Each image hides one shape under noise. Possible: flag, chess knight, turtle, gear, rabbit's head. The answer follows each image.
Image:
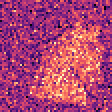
light chess knight
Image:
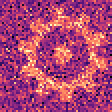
light gear
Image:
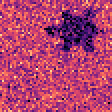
dark turtle
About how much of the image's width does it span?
half
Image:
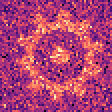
light gear
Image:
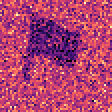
dark flag
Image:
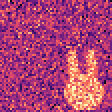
light rabbit's head
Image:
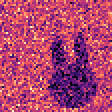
dark rabbit's head
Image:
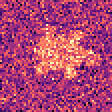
light turtle
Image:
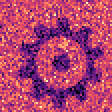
dark gear
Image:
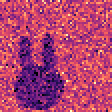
dark rabbit's head
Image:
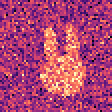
light rabbit's head
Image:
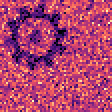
dark gear
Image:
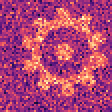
light gear
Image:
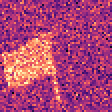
light flag
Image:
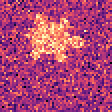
light turtle
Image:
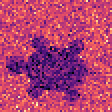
dark turtle
